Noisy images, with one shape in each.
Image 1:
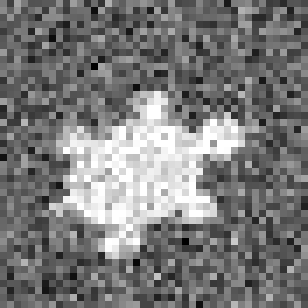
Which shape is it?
turtle
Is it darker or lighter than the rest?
lighter
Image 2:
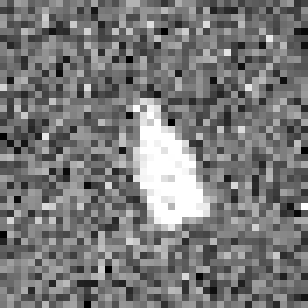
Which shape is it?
bottle
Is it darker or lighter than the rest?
lighter
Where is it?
centre
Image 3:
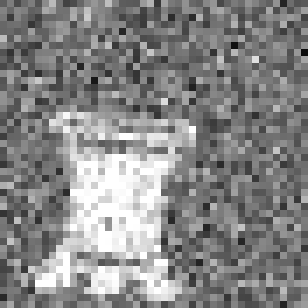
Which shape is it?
chess rook
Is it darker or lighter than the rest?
lighter
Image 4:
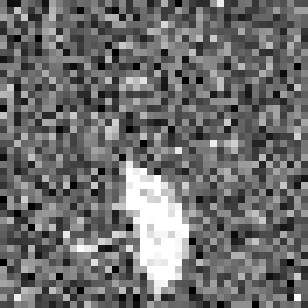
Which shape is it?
umbrella
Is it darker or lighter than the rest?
lighter
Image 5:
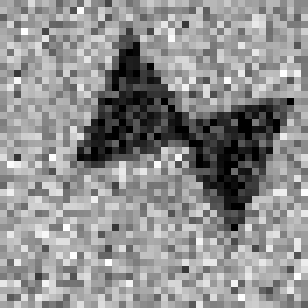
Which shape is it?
bow tie
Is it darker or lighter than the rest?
darker
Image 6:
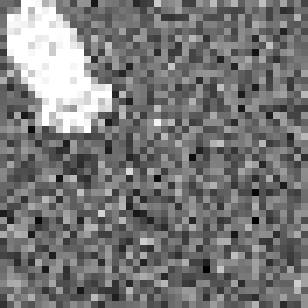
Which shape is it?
footprint
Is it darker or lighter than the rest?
lighter
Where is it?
top left
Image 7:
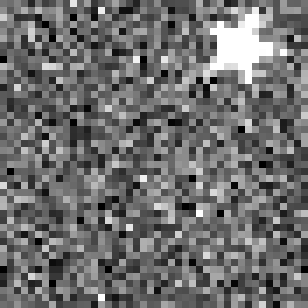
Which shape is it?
star
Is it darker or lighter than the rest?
lighter
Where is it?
top right
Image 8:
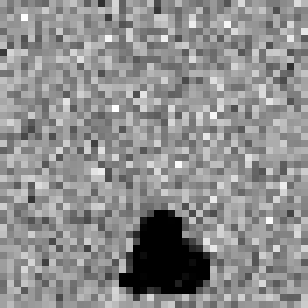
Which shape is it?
heart
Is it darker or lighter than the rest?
darker
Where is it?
bottom middle
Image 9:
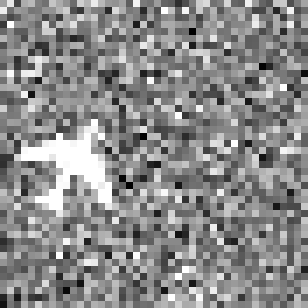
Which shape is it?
airplane
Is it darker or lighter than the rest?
lighter
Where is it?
middle left
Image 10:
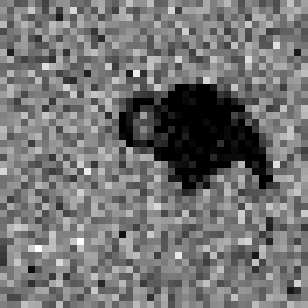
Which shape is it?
teapot
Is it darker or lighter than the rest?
darker
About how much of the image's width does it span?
half
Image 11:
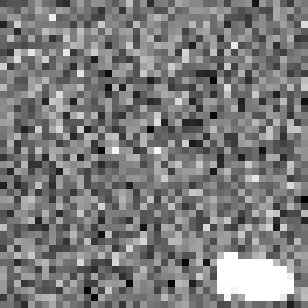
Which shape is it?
footprint
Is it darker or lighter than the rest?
lighter
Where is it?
bottom right
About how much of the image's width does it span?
a quarter
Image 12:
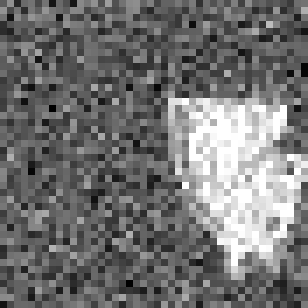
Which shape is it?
chess knight
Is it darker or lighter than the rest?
lighter
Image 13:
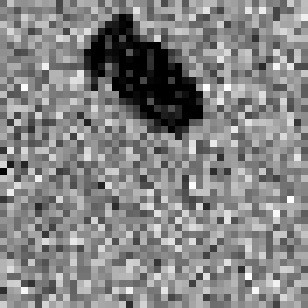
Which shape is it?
footprint
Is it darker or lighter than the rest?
darker
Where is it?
top middle
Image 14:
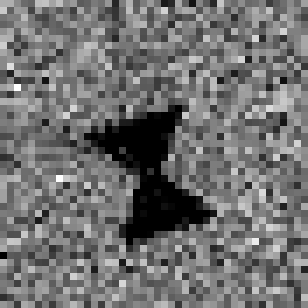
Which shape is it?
bow tie
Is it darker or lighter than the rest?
darker
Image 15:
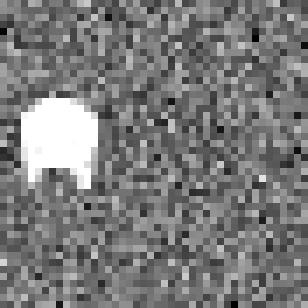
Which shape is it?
cat's head
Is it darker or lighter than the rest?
lighter
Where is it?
middle left
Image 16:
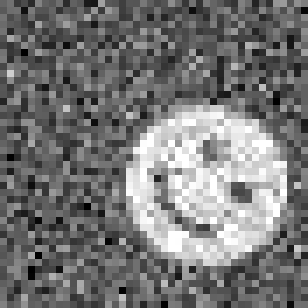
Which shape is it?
smiling face
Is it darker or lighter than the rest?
lighter
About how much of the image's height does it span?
half
